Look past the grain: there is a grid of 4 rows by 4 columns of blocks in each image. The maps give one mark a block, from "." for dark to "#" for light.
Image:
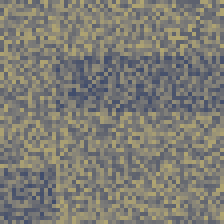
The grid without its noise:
# # # #
# . . .
# # # #
. # # #
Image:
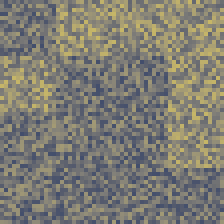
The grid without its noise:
. # # #
# . . #
. . . #
. . . .
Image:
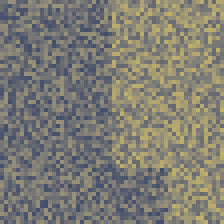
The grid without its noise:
. . # #
. . # #
. . # #
. . . #
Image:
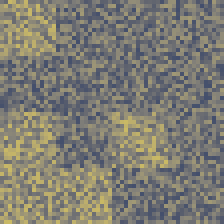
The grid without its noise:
# . . .
. . . .
# . # .
# # . .
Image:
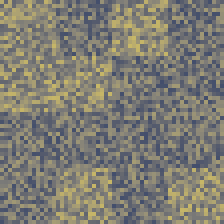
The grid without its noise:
# . # .
# # . .
. . . .
. # . #
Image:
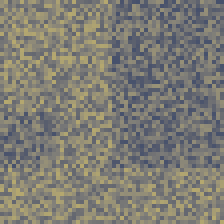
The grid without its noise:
# # . .
# # . .
. # . .
# # # #
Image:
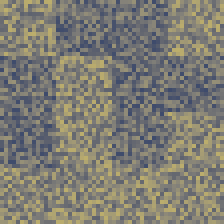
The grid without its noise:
# . . #
. # . .
. # . #
# # # #
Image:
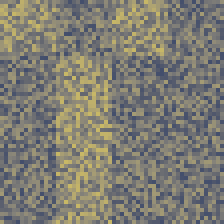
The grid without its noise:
# . # .
. # . .
. # . .
. # . .
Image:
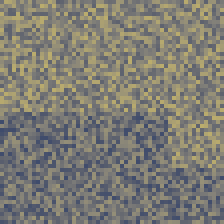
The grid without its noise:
# # # #
# # # #
. . . #
. . . .
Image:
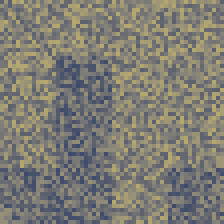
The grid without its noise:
# # # #
# . # #
# . # #
. . # .
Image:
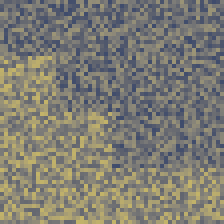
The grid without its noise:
. . . .
# . . .
# # . .
# # # #
